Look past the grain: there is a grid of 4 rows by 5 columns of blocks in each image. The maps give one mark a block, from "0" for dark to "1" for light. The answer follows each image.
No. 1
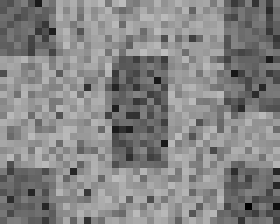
01110
11010
11011
01110
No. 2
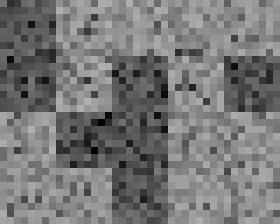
01111
01010
10011
11011
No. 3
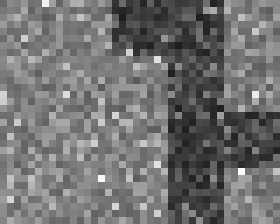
11001
11101
11100
11101
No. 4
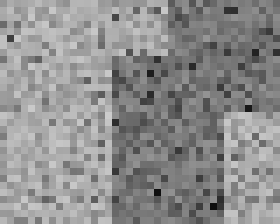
11100
11000
11001
11001
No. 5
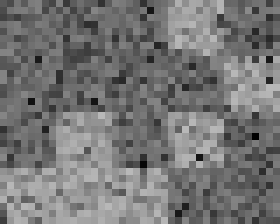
00010
00001
01010
11100
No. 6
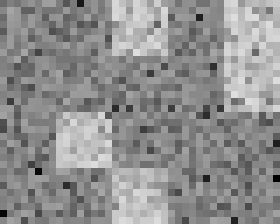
00101
00001
01000
00100
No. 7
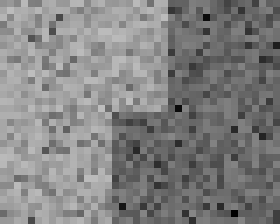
11100
11100
11000
11000
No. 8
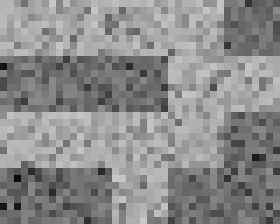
11110
00011
11110
00100
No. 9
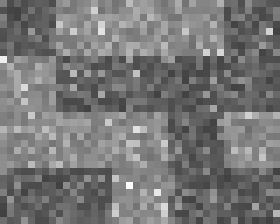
01110
10000
11101
00100
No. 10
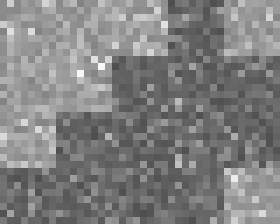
11101
11000
10000
00001
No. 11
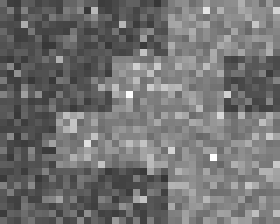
00011
00110
01111
00011
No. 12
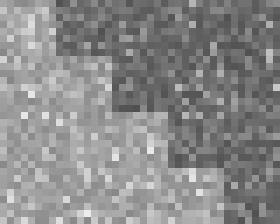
10000
11000
11100
11110
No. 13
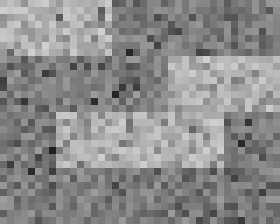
11000
00011
01110
00000
